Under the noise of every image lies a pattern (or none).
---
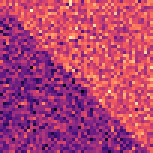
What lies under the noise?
a sharp edge
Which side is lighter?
top right
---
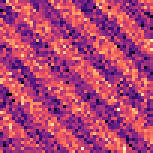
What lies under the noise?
diagonal stripes
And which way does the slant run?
top left to bottom right
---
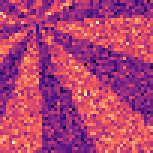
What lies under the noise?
spokes from one point
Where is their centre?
top left
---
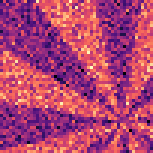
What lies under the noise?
spokes from one point
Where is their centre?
bottom right
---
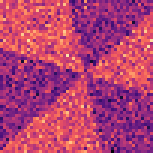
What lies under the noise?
spokes from one point
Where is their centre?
centre
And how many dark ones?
3
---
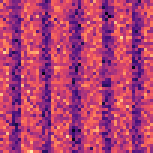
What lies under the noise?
vertical stripes
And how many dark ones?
5
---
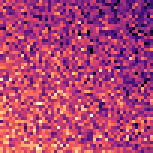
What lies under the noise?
a smooth slope
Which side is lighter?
bottom left
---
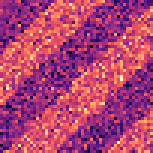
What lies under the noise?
diagonal stripes
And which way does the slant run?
bottom left to top right
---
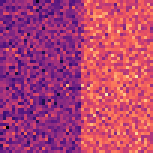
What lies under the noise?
a sharp edge
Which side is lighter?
right
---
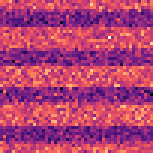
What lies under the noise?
horizontal stripes
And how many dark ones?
4
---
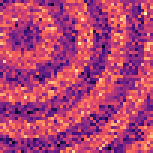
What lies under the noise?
rings round one point
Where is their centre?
top left
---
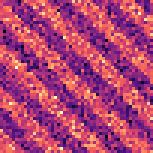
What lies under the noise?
diagonal stripes
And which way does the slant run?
top left to bottom right
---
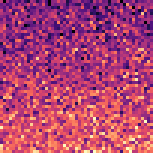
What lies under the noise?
a smooth slope
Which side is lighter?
bottom
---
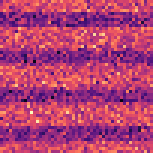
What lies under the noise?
horizontal stripes
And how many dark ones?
4
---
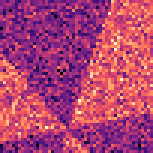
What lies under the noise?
spokes from one point
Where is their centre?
bottom middle
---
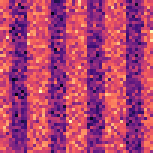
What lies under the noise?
vertical stripes
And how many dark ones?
4
